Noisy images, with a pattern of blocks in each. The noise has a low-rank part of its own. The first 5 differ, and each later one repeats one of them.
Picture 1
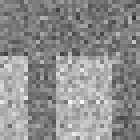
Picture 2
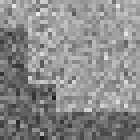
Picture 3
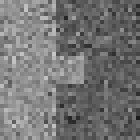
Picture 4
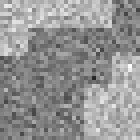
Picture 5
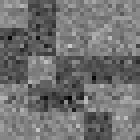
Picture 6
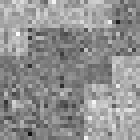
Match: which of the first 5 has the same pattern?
4
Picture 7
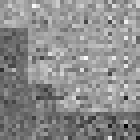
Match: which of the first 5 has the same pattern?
2
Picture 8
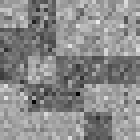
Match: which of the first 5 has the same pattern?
5
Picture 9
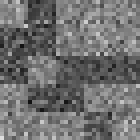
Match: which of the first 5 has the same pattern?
5
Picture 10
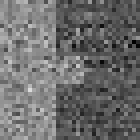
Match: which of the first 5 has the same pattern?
3
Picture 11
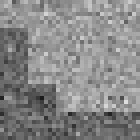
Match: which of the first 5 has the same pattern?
2
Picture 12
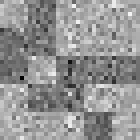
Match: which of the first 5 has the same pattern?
5
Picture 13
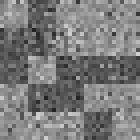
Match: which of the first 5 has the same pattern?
5
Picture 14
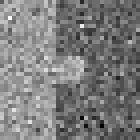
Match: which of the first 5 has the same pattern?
3
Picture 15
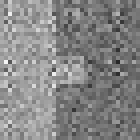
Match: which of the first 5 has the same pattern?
3
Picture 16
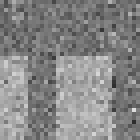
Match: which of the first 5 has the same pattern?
1
